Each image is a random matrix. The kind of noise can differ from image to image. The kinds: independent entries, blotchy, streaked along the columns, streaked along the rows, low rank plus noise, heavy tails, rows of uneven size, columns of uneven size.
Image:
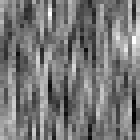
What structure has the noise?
streaked along the columns
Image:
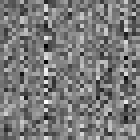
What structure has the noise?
columns of uneven size
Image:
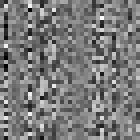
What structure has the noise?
columns of uneven size
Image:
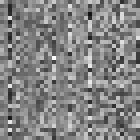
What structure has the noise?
columns of uneven size
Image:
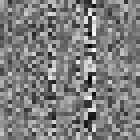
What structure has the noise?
columns of uneven size
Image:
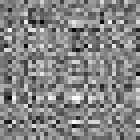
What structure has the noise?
low rank plus noise
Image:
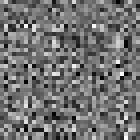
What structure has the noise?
low rank plus noise
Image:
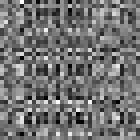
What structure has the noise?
low rank plus noise
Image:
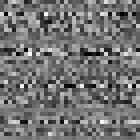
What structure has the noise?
rows of uneven size
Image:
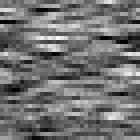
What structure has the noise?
streaked along the rows
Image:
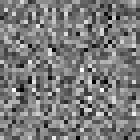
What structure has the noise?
low rank plus noise
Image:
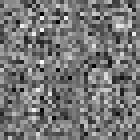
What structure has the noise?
low rank plus noise
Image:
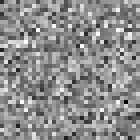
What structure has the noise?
independent entries
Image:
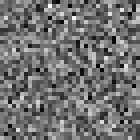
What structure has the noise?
independent entries
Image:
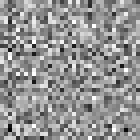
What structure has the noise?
low rank plus noise
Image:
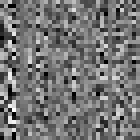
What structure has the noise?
columns of uneven size
